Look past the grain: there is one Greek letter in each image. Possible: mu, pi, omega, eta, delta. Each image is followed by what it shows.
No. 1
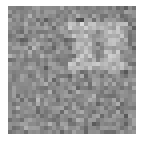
light pi
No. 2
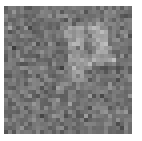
light mu
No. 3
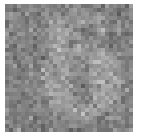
light delta
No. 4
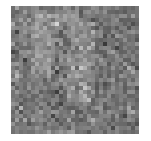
light eta
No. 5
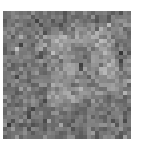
light pi
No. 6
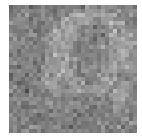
light omega
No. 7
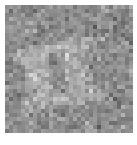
light pi
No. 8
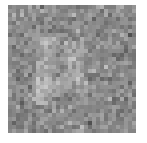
light mu
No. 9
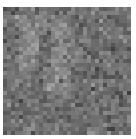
light eta
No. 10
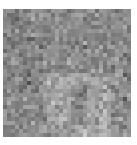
light pi
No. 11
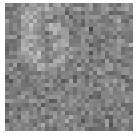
light delta
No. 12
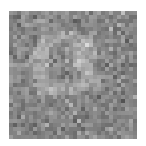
light omega
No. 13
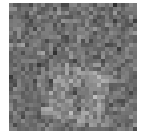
light pi
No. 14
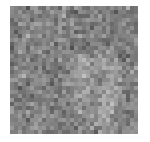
light eta
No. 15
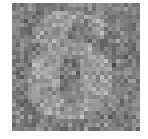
light delta
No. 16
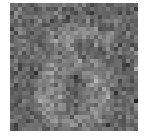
light delta
